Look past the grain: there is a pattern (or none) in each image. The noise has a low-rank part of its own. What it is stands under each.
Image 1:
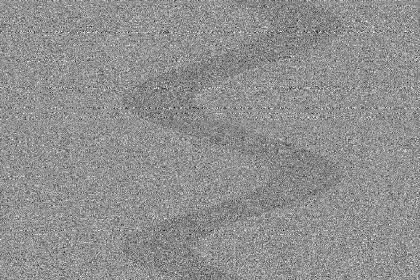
a wavy band
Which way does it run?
top to bottom
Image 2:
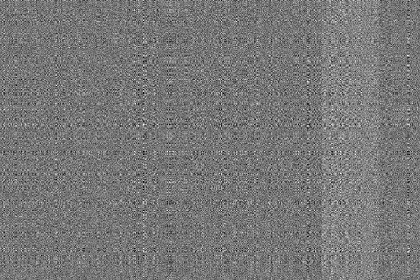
one vertical stripe
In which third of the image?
right
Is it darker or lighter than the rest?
lighter
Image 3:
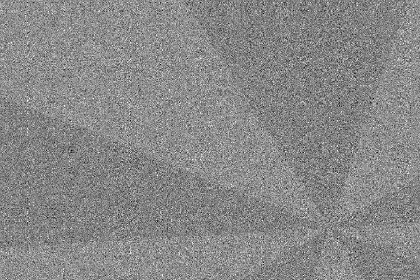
spokes from one point
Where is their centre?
bottom right
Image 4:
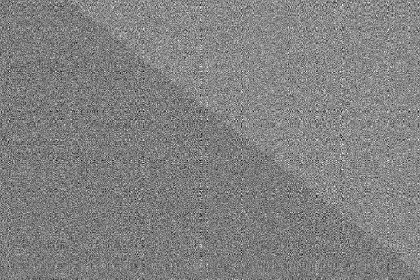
a sharp edge
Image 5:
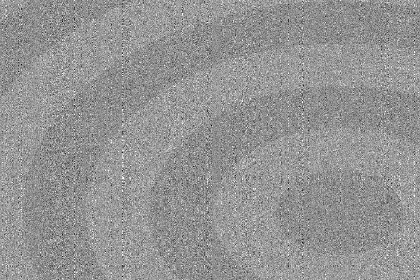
rings round one point
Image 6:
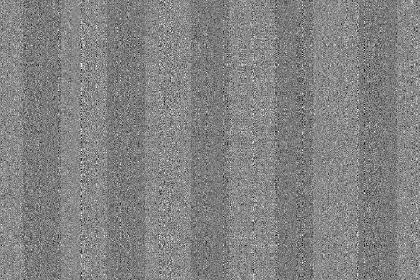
vertical stripes
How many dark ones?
5
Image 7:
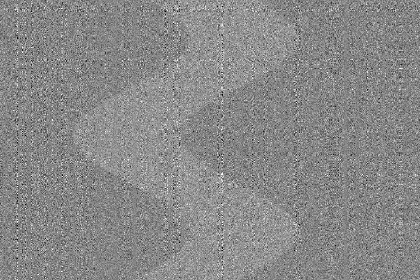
a wavy band
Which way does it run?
top to bottom
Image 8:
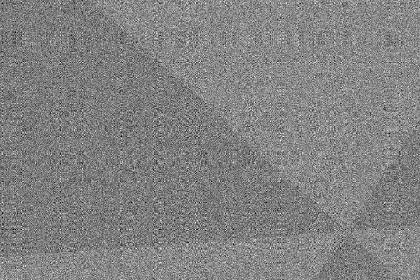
spokes from one point
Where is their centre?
bottom right
